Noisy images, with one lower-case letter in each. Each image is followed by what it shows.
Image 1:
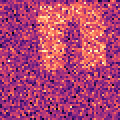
n
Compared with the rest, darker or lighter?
lighter
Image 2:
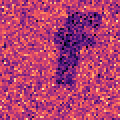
f
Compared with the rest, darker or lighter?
darker
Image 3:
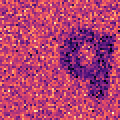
q
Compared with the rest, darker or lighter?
darker
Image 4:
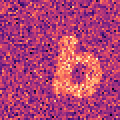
b
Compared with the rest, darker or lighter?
lighter
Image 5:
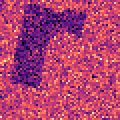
r
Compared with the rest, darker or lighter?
darker
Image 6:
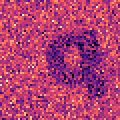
q
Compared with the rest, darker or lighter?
darker
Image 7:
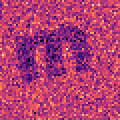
m
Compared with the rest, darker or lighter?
darker
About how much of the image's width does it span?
two thirds
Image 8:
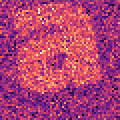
a
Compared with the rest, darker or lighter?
lighter
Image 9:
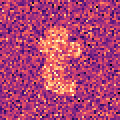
t
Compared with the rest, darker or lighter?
lighter
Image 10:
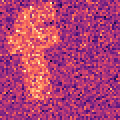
f
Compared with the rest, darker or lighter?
lighter
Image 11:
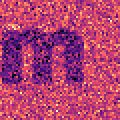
m
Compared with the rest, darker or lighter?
darker
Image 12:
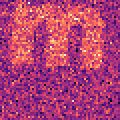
m
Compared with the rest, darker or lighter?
lighter
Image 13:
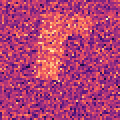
r
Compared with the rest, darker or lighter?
lighter
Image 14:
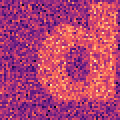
d
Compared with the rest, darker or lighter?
lighter
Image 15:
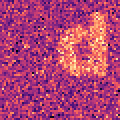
d
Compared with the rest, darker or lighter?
lighter
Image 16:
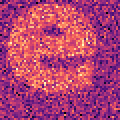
e
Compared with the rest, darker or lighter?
lighter
